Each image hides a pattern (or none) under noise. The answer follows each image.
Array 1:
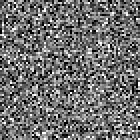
only noise
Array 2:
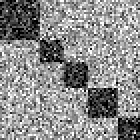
blocks along the diagonal
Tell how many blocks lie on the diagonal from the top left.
5
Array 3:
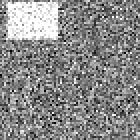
one block
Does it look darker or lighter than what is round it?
lighter
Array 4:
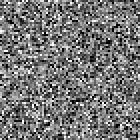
only noise
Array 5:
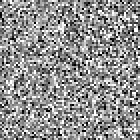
only noise
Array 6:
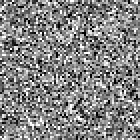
only noise
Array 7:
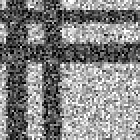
bands of rows crossing bands of columns
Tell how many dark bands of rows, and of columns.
2 and 2
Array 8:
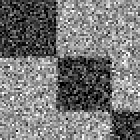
blocks along the diagonal
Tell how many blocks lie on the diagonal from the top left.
3
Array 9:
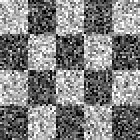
a checkerboard
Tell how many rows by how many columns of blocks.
4 by 5
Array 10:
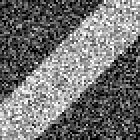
a diagonal band
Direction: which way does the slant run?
bottom left to top right
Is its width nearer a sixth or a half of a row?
a half
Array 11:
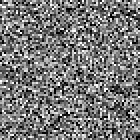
only noise
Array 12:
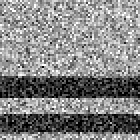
bands of rows
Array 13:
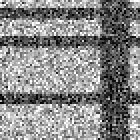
bands of rows crossing bands of columns
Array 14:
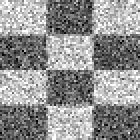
a checkerboard
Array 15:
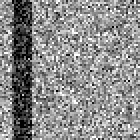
one band of columns
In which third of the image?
left
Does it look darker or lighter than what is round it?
darker
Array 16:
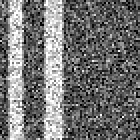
bands of columns
